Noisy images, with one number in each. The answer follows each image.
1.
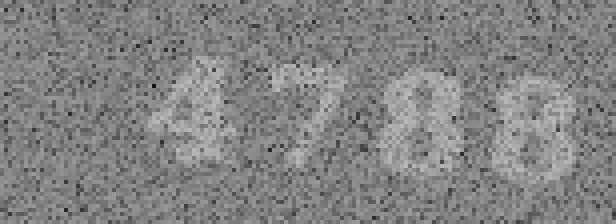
4788
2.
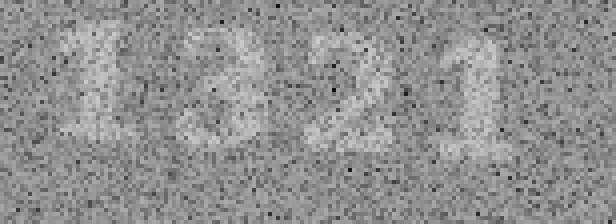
1321
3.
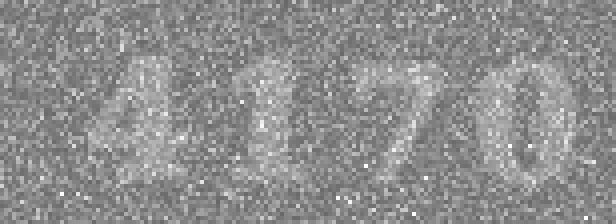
4170
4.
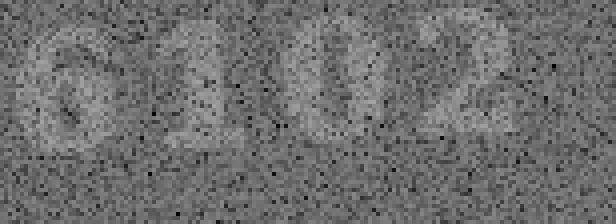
6102
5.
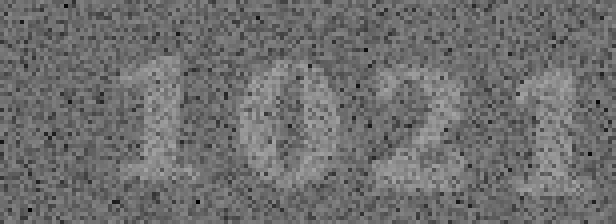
1021
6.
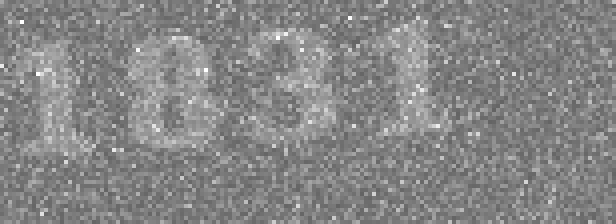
1831
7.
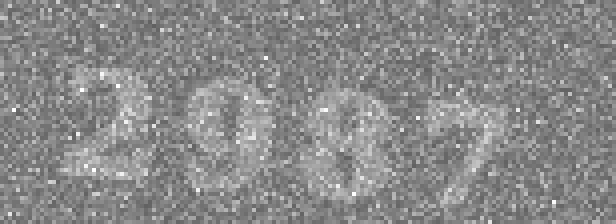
2987
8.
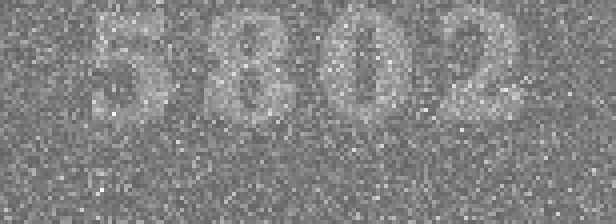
5802
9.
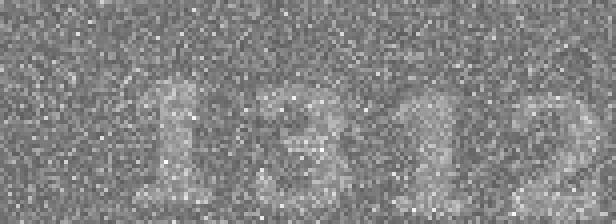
1312
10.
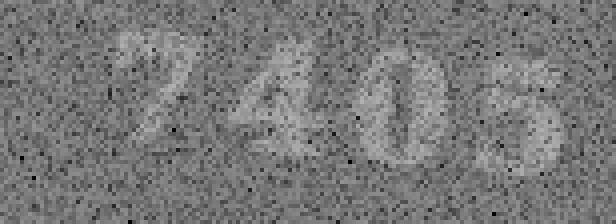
7405
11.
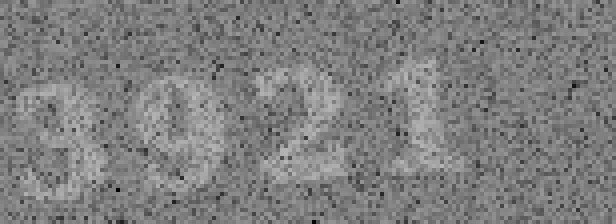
3921
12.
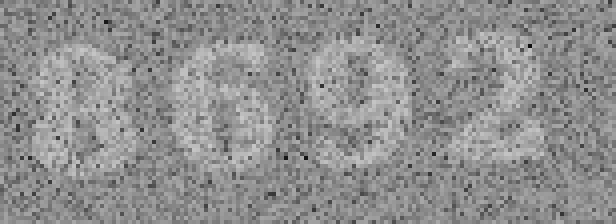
8692
